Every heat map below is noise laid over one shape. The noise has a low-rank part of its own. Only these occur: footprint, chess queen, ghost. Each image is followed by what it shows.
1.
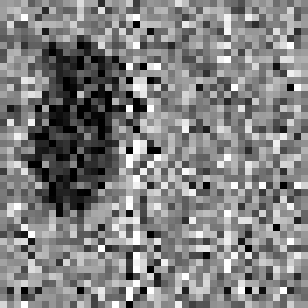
footprint
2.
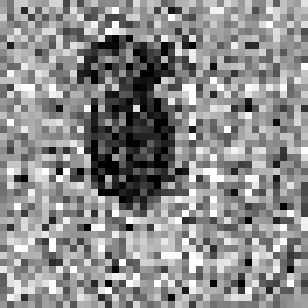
footprint
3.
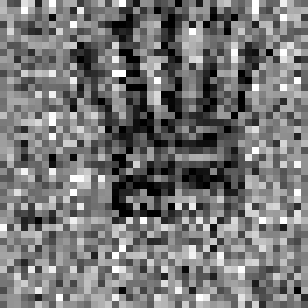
chess queen
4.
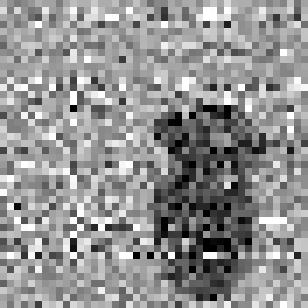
footprint
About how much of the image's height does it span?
two thirds
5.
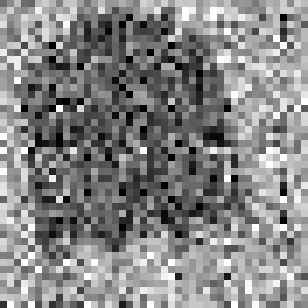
ghost
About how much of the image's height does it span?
nearly all
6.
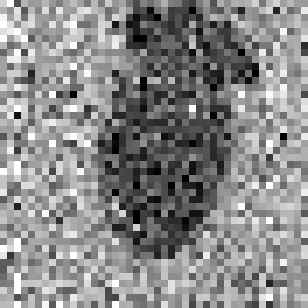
footprint
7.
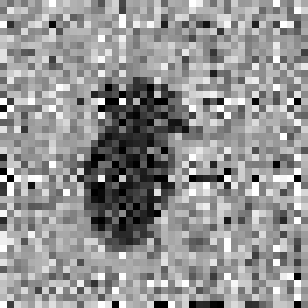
footprint
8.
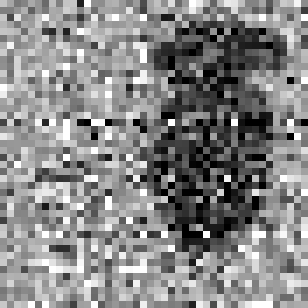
footprint
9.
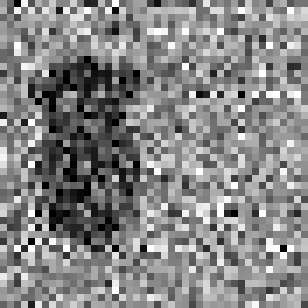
footprint
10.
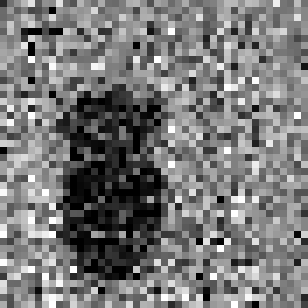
footprint
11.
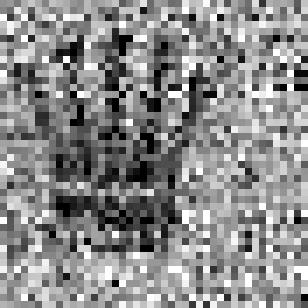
chess queen
